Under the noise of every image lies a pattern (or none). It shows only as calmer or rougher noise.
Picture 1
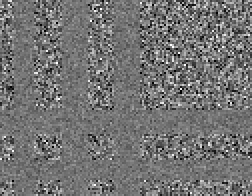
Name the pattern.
bands of rows crossing bands of columns
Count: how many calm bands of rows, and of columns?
2 and 3
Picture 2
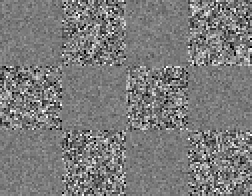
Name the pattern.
a checkerboard
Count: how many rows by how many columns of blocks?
3 by 4
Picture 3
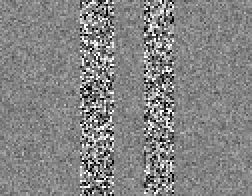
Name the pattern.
bands of columns
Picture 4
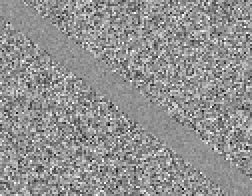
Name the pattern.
a diagonal band
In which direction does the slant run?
top left to bottom right
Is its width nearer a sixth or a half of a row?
a sixth
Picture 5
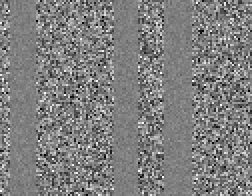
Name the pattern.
bands of columns
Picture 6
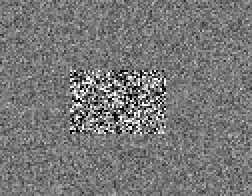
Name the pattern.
one block
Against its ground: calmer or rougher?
rougher
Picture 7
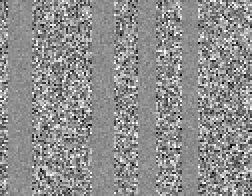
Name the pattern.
bands of columns
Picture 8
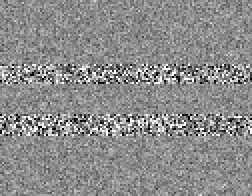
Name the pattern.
bands of rows
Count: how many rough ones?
2
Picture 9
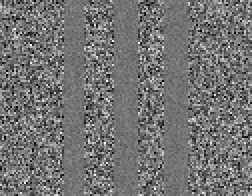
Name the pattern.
bands of columns
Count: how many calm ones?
3
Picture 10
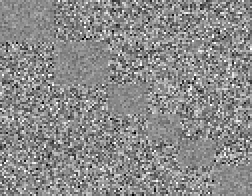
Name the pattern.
blocks along the diagonal
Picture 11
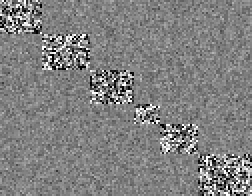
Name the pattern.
blocks along the diagonal
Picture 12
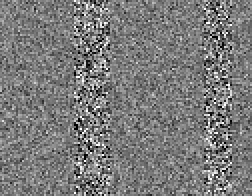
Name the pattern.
bands of columns
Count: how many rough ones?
2
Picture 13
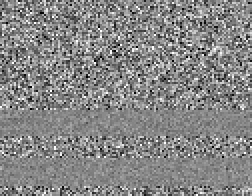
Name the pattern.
bands of rows
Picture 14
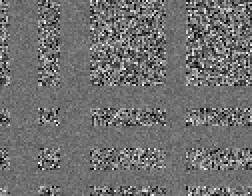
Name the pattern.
bands of rows crossing bands of columns
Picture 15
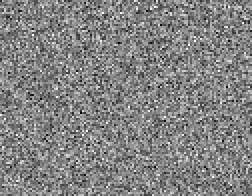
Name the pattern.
only noise
